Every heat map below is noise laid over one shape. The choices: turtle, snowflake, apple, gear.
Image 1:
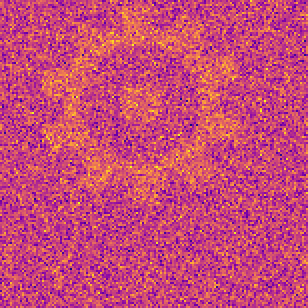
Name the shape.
gear
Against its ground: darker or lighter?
lighter
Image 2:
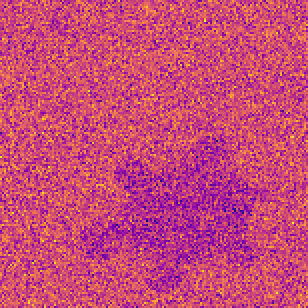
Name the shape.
turtle
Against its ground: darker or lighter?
darker
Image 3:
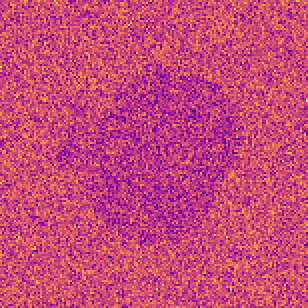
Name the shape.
apple
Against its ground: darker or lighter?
darker
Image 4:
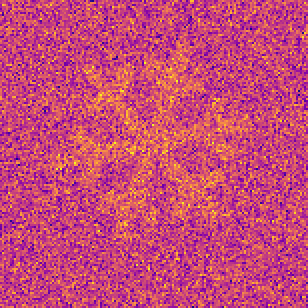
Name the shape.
snowflake
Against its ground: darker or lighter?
lighter
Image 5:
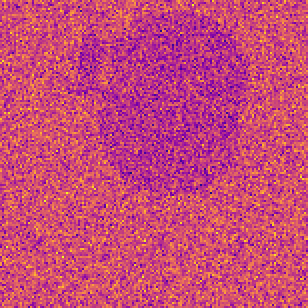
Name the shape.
apple
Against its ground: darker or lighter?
darker
